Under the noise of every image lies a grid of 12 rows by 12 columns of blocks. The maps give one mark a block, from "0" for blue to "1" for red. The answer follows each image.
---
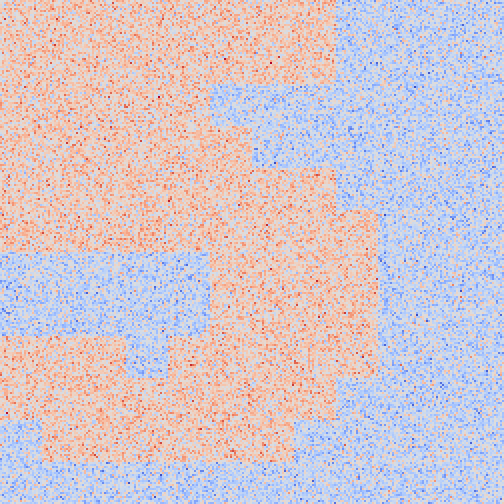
1 1 1 1 1 1 1 1 0 0 0 0
1 1 1 1 1 1 1 1 0 0 0 0
1 1 1 1 1 0 0 0 0 0 0 0
1 1 1 1 1 1 0 0 0 0 0 0
1 1 1 1 1 1 1 1 0 0 0 0
1 1 1 1 1 1 1 1 1 0 0 0
0 0 0 0 0 1 1 1 1 0 0 0
0 0 0 0 0 1 1 1 1 0 0 0
1 1 1 0 1 1 1 1 1 0 0 0
1 1 1 1 1 1 1 1 0 0 0 0
0 1 1 1 1 1 1 0 0 0 0 0
0 0 0 0 0 0 0 0 0 0 0 0
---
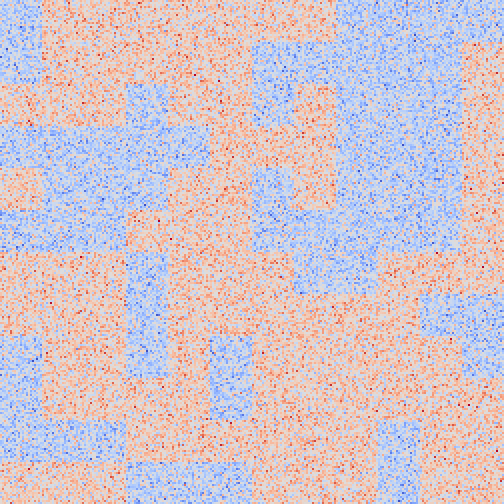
0 1 1 1 1 1 1 1 0 0 0 0
0 1 1 1 1 1 0 0 0 0 0 1
1 1 1 0 1 1 0 1 0 0 0 1
0 0 0 0 0 1 1 1 0 0 0 1
1 0 0 0 1 1 0 1 0 0 0 1
0 0 0 1 1 1 0 0 0 0 0 1
1 1 1 0 1 1 1 0 0 1 1 1
1 1 1 0 1 1 1 1 1 1 0 0
0 1 1 0 1 0 1 1 1 1 1 0
0 1 1 1 1 0 1 1 1 1 1 1
0 0 0 1 1 1 1 1 1 0 1 1
1 1 1 0 0 0 1 1 1 0 1 1
